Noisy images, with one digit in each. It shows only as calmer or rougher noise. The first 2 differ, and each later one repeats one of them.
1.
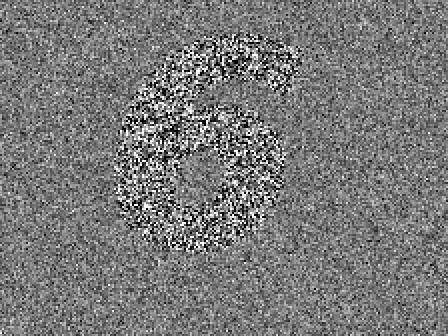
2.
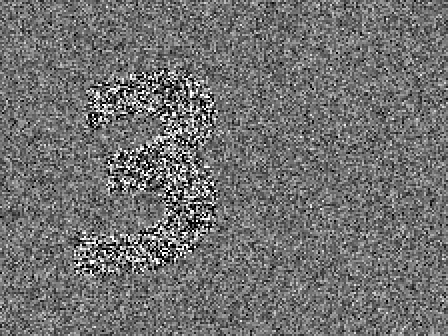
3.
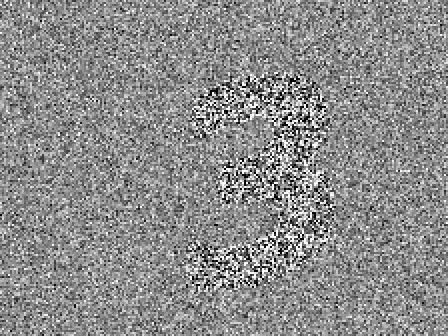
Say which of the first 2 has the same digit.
2
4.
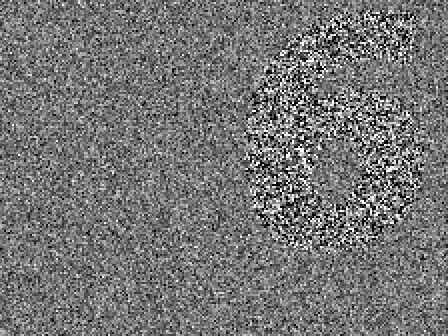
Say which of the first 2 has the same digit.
1
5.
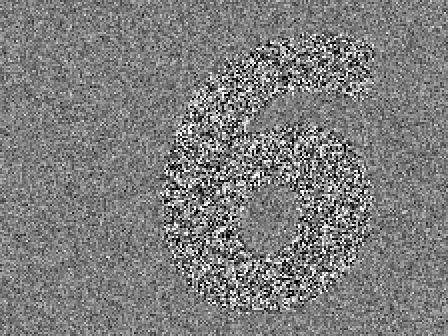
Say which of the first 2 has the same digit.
1
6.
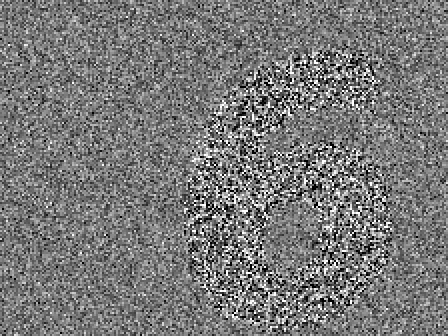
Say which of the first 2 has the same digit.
1
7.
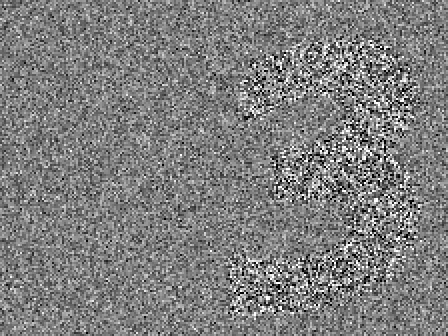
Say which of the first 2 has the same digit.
2
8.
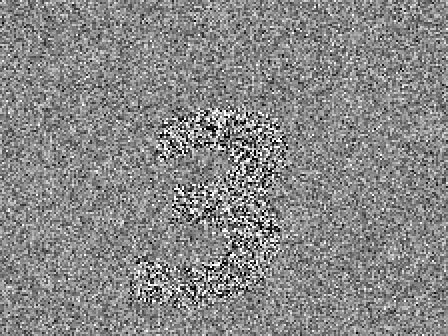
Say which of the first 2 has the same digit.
2
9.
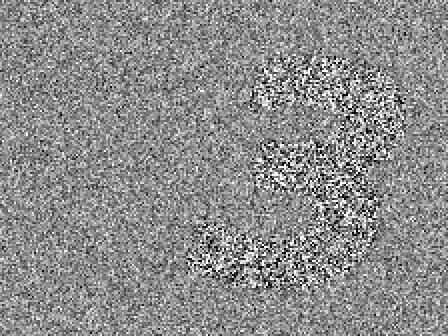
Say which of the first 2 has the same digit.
2
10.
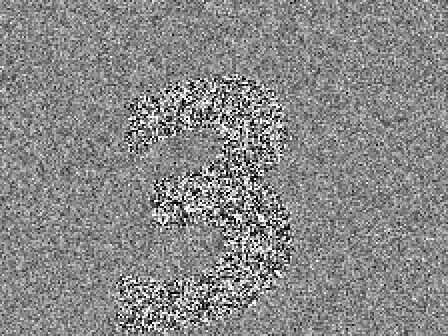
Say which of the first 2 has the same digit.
2
